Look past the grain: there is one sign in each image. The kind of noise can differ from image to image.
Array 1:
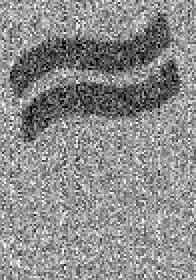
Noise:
columns of uneven size
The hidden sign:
approximately sign
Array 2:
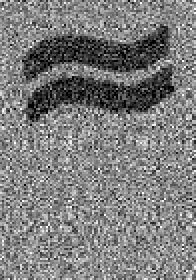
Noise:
low rank plus noise
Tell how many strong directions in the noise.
one
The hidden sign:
approximately sign
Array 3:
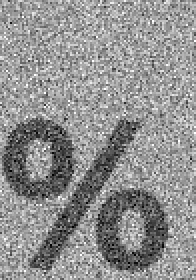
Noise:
independent entries
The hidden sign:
percent sign
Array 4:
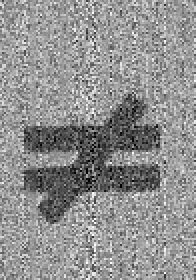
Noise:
columns of uneven size
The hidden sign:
not-equal sign
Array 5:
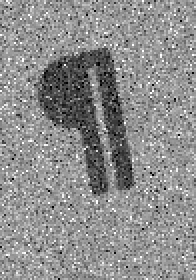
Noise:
heavy tails
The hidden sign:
pilcrow
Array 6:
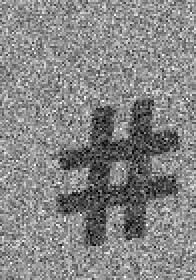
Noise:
independent entries
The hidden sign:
hash sign
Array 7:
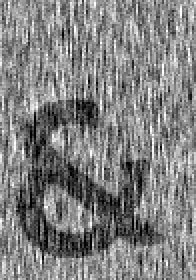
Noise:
streaked along the columns
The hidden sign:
ampersand
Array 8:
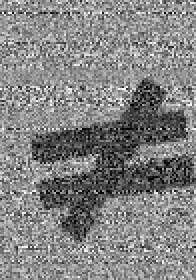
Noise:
rows of uneven size
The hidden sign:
not-equal sign
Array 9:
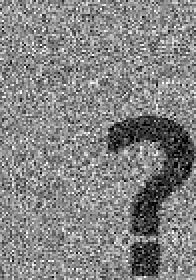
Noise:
low rank plus noise
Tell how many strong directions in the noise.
five to eight
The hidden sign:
question mark
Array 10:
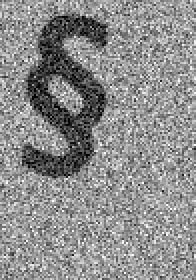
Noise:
independent entries
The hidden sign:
section sign
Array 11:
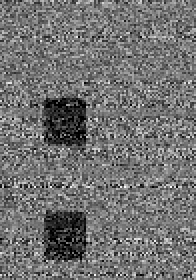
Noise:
rows of uneven size
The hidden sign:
colon
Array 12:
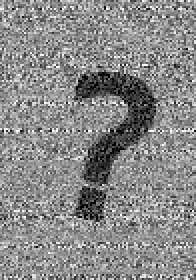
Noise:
rows of uneven size
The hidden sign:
question mark
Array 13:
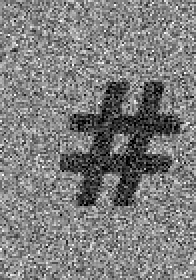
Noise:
independent entries
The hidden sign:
hash sign
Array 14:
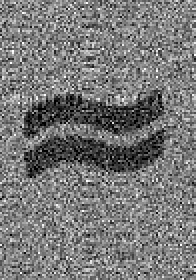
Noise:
low rank plus noise
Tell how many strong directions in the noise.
one
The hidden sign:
approximately sign
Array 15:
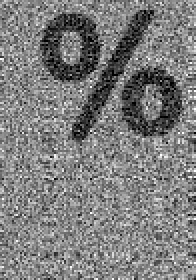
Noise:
low rank plus noise
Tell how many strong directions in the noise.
two
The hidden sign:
percent sign
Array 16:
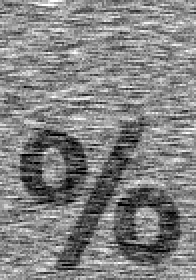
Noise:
streaked along the rows
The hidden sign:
percent sign
